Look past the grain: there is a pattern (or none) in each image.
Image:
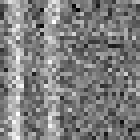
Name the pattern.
bands of columns
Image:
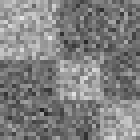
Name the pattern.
blocks along the diagonal
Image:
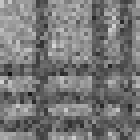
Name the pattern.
bands of rows crossing bands of columns
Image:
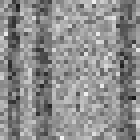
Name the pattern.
bands of columns
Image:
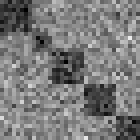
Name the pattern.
blocks along the diagonal
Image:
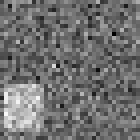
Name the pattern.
one block
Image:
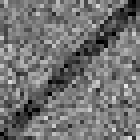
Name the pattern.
a diagonal band
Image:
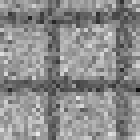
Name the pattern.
bands of rows crossing bands of columns
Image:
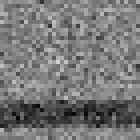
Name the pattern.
one band of rows
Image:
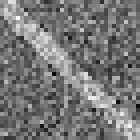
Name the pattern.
a diagonal band
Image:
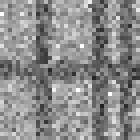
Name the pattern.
bands of rows crossing bands of columns
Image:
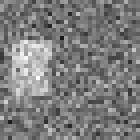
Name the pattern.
one block
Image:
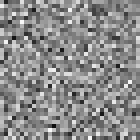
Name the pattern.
only noise
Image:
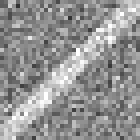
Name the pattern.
a diagonal band
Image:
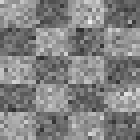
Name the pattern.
a checkerboard
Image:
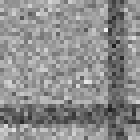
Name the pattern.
bands of rows crossing bands of columns
